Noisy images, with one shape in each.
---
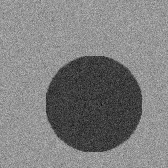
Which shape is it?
disc
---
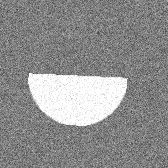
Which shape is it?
half disc
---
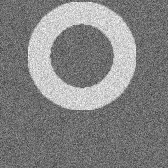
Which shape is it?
ring
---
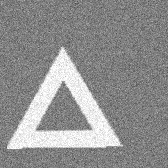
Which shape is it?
triangle frame
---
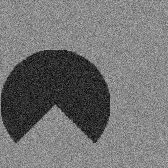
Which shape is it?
disc with a wedge cut out
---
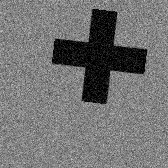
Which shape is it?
cross
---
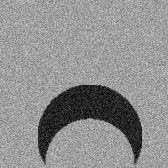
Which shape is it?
crescent
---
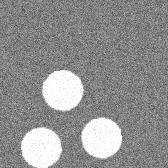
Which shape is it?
three dots
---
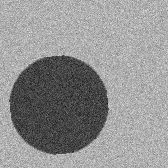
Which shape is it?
disc
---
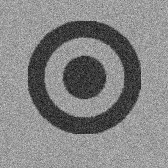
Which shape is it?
bullseye
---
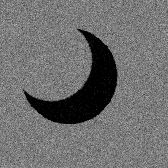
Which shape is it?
crescent
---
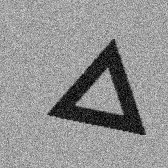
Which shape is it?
triangle frame
